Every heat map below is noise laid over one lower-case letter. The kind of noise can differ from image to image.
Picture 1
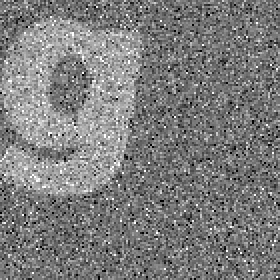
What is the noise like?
heavy tails
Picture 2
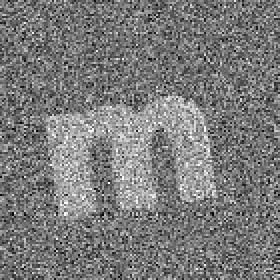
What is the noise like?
low rank plus noise
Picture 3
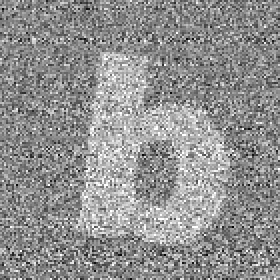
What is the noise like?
rows of uneven size
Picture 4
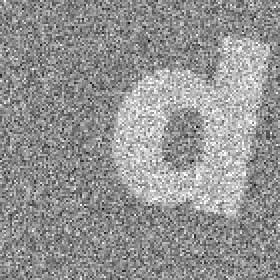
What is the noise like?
independent entries
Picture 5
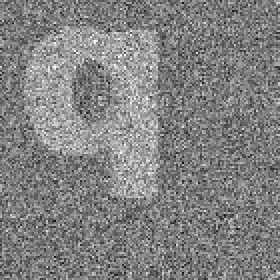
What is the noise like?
low rank plus noise
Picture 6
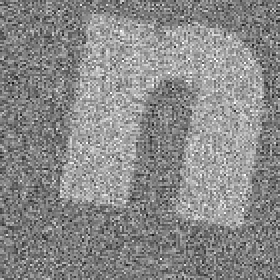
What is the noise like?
low rank plus noise
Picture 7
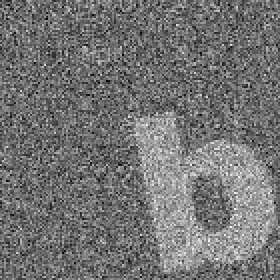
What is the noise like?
low rank plus noise
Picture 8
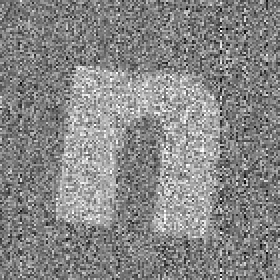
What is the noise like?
columns of uneven size
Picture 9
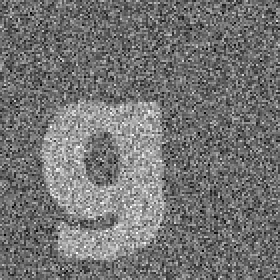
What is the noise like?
independent entries
